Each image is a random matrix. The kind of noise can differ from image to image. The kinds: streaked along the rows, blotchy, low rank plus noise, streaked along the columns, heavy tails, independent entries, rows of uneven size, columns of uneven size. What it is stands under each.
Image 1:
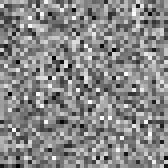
independent entries
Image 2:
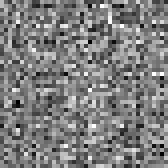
low rank plus noise
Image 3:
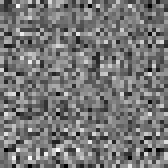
low rank plus noise
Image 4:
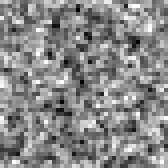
blotchy
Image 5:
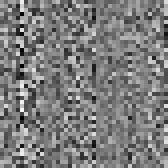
columns of uneven size
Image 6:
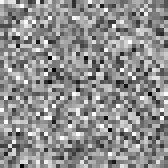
independent entries
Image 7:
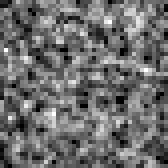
blotchy
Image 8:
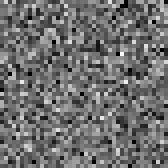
independent entries
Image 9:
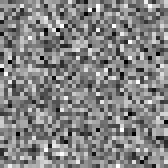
independent entries
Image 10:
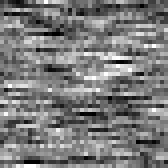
streaked along the rows
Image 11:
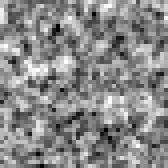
blotchy
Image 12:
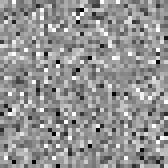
heavy tails
